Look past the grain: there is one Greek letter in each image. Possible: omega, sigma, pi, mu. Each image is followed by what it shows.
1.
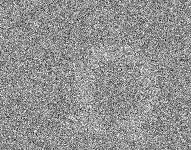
light omega
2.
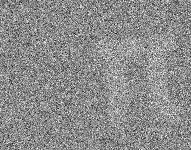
light pi
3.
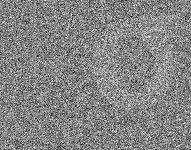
light sigma
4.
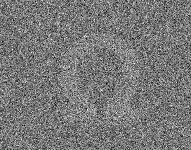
light omega
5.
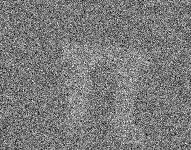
light pi
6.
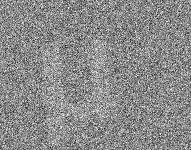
light mu
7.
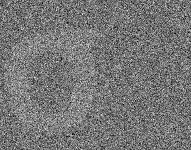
light sigma
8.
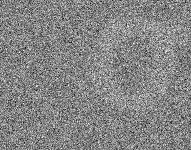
light sigma
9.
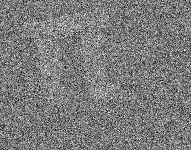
light pi
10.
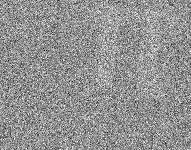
light pi
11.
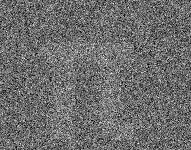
light pi
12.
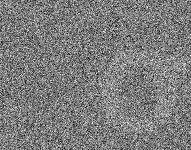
light sigma
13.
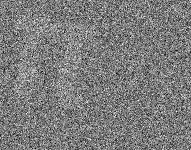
light pi
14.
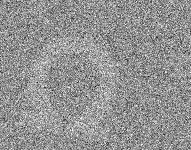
light omega
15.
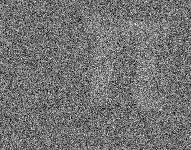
light pi
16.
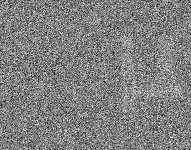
light mu
